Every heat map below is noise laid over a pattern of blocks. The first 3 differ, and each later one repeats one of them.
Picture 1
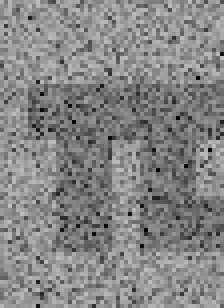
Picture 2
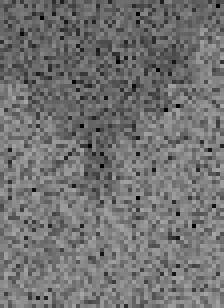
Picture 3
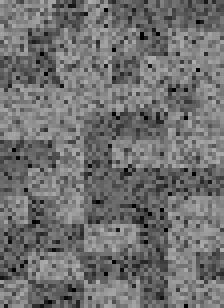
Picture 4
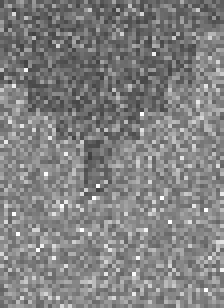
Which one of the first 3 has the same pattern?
2
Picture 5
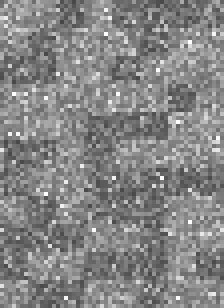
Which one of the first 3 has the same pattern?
3
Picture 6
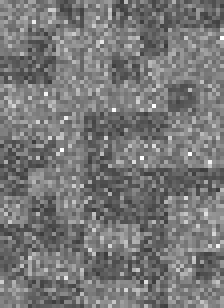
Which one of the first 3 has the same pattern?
3
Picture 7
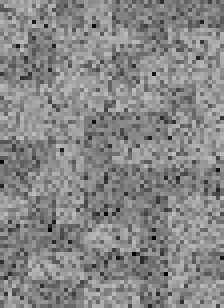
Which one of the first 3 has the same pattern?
3
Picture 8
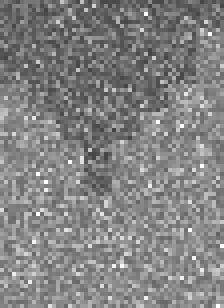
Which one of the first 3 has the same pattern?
2
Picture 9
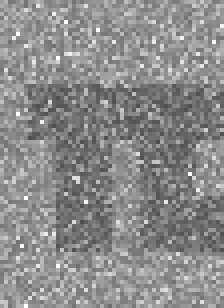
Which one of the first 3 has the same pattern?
1
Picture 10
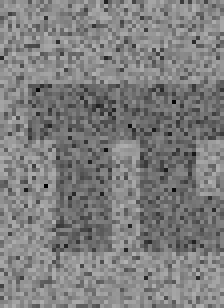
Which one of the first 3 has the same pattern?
1
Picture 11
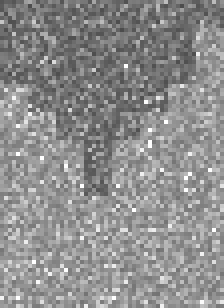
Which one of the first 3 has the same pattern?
2
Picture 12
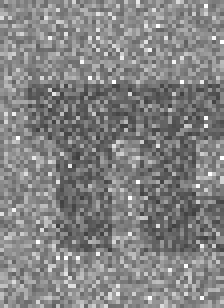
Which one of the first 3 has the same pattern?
1
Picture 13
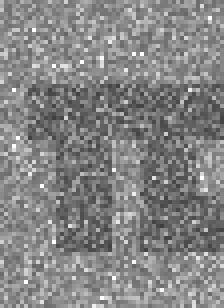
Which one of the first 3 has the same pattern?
1
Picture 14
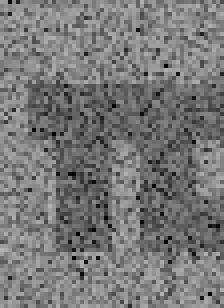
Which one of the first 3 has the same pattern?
1
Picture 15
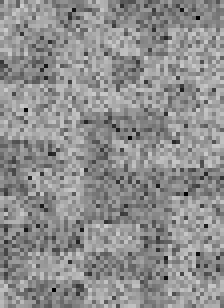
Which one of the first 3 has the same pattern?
3
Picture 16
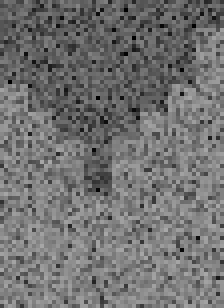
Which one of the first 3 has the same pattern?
2
